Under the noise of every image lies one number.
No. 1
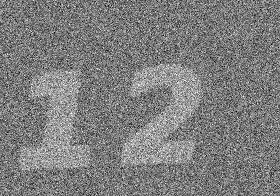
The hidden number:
12
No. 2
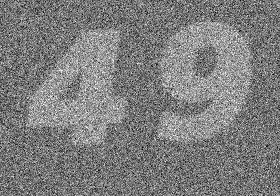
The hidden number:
49
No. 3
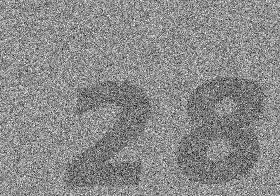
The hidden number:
28
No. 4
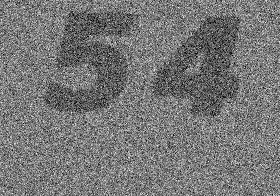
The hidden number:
54
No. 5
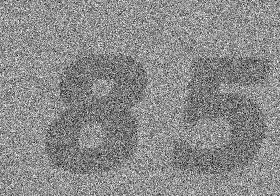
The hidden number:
85
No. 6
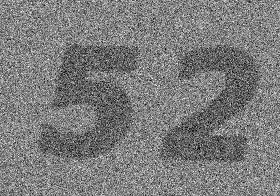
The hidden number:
52
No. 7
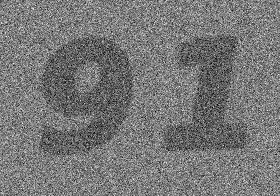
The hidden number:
91
